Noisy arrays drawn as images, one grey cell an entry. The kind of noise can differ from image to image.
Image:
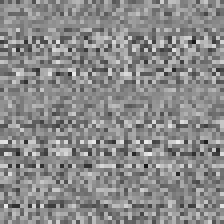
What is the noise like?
rows of uneven size
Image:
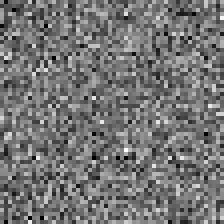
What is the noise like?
low rank plus noise
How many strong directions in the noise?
five to eight
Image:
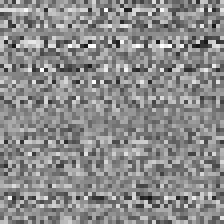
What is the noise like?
rows of uneven size
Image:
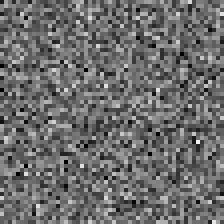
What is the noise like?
independent entries
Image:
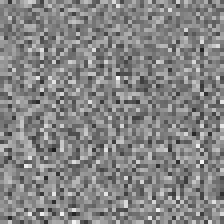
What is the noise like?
low rank plus noise
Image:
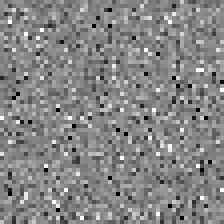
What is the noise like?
heavy tails
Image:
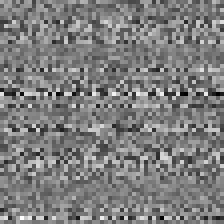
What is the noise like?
rows of uneven size
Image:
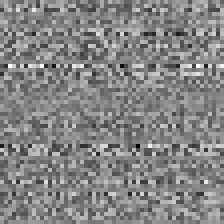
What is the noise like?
rows of uneven size
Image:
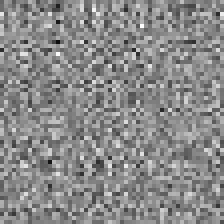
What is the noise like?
low rank plus noise
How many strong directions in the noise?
two
